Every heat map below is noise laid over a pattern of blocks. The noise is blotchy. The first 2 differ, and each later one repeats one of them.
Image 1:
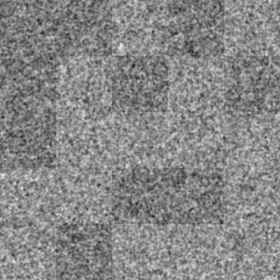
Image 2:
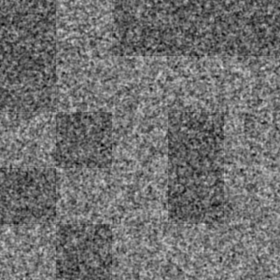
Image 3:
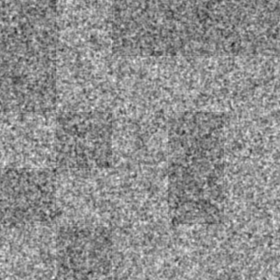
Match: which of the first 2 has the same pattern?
2
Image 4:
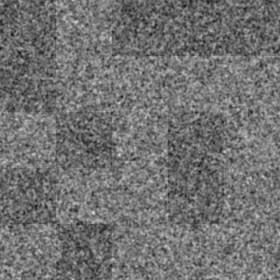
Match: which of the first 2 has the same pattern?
2
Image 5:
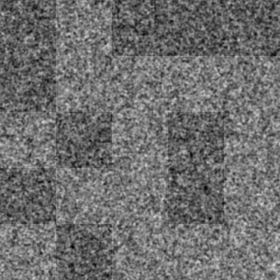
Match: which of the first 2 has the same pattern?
2
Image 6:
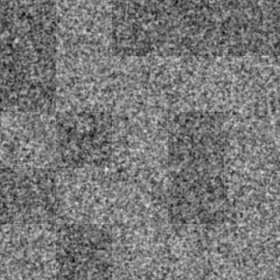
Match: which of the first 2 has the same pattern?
2
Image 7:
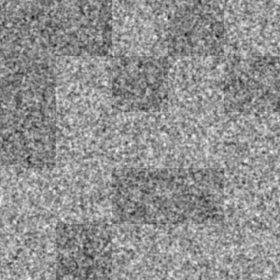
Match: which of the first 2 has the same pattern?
1
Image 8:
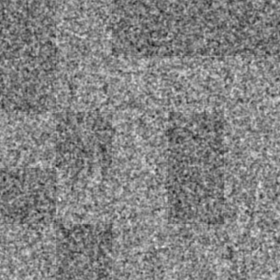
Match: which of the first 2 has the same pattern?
2
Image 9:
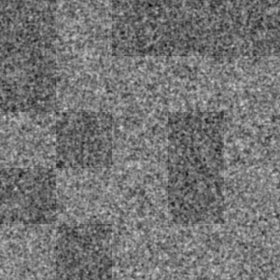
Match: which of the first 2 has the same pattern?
2
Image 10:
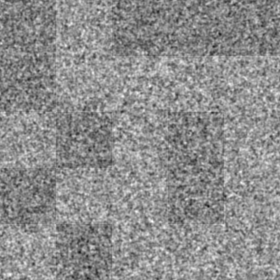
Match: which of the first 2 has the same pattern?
2
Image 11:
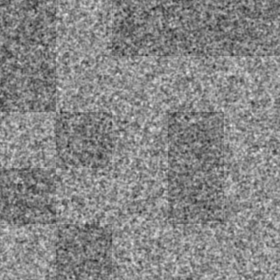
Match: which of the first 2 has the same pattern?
2
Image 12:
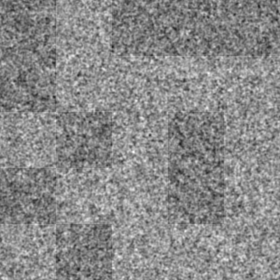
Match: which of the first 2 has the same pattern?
2
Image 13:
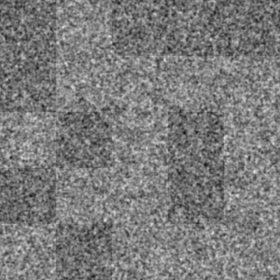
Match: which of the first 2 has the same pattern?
2
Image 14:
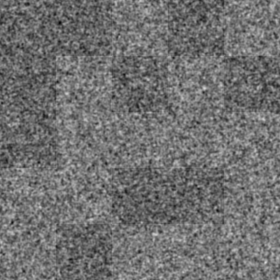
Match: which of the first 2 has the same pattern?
1
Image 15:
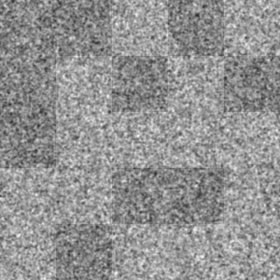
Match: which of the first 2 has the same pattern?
1
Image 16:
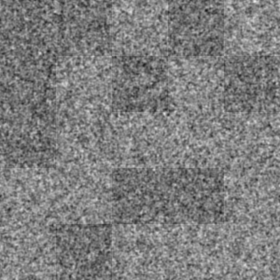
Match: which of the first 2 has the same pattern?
1
